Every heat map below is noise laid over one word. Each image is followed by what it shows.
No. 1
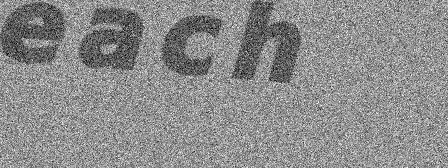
each
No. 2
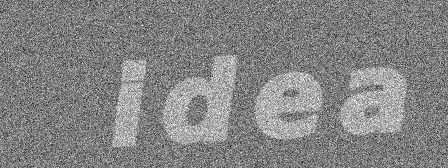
idea
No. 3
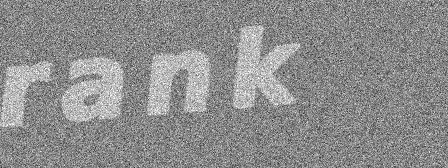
rank
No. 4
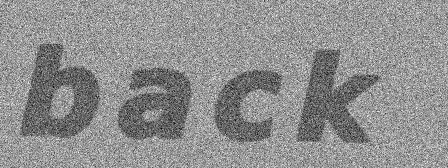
back
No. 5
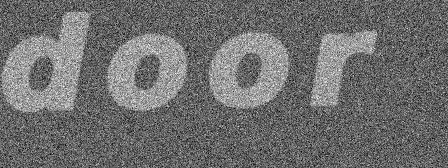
door
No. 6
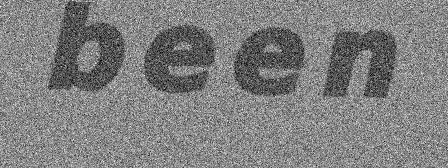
been
